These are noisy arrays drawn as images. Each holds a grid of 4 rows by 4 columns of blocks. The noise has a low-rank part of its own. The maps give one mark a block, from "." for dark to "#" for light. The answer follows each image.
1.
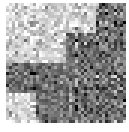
# # # .
# # . .
. . . .
# . . .
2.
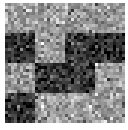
# # # #
. # . .
# . . #
. # # #
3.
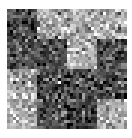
. # # #
. . # .
# . . .
# . . #
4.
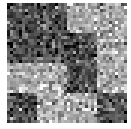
. . # #
. . . #
# # . #
. # # .
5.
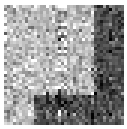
# # # .
# # # .
# # # .
# . . .
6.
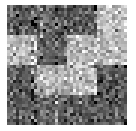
. . . #
# . # #
. # # .
. . . .
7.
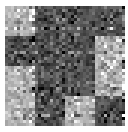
# . . .
. . . #
# . . #
# . # .
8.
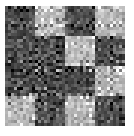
. # . #
. . # .
. . . #
# . # .
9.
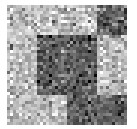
# # # .
# . . #
# . . #
# # . .
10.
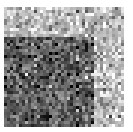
# # # #
. . . #
. . . #
. . . #
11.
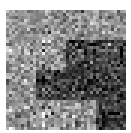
# # # #
# # . .
# . . .
# # # .
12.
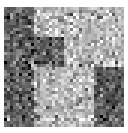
. # # #
. . # #
. # # .
. # # .
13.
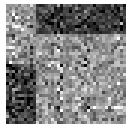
# . . .
# # # #
. # # #
. # # #
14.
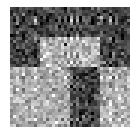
. . . .
. # # .
# # . #
# # . #
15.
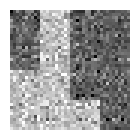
. # . .
. # . .
# # . .
# # # .
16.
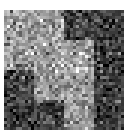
# # . .
# # # .
. # # .
. . # .
